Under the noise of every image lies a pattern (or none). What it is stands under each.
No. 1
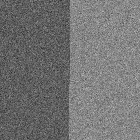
a sharp edge
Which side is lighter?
right
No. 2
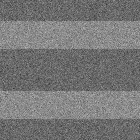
horizontal stripes
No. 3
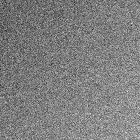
a smooth slope
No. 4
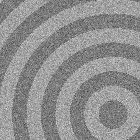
rings round one point
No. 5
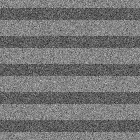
horizontal stripes
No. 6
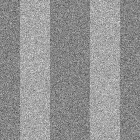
vertical stripes
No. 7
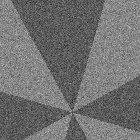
spokes from one point
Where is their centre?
bottom middle
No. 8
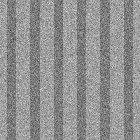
vertical stripes
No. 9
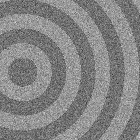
rings round one point
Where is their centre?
middle left
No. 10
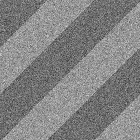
diagonal stripes
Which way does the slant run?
bottom left to top right
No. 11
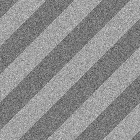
diagonal stripes
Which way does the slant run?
bottom left to top right
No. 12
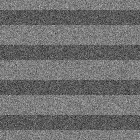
horizontal stripes
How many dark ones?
4
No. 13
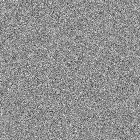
only noise
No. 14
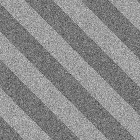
diagonal stripes
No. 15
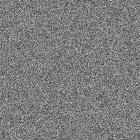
only noise
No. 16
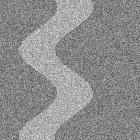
a wavy band
